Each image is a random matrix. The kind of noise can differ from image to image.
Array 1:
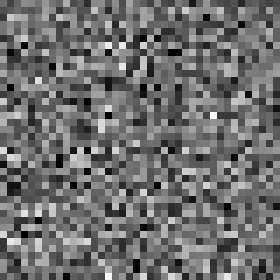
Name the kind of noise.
low rank plus noise
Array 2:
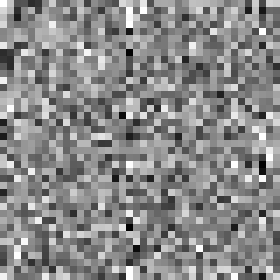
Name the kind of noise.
low rank plus noise
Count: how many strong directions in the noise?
one
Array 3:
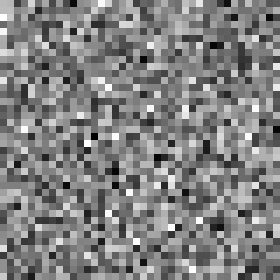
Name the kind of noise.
independent entries
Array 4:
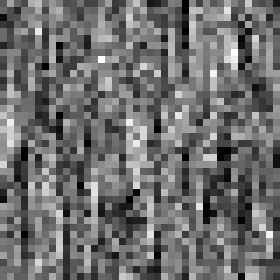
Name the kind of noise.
streaked along the columns
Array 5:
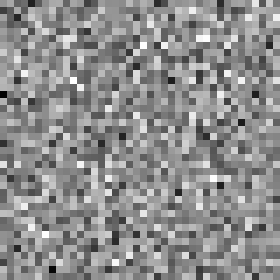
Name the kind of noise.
independent entries
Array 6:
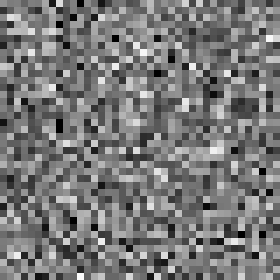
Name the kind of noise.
low rank plus noise
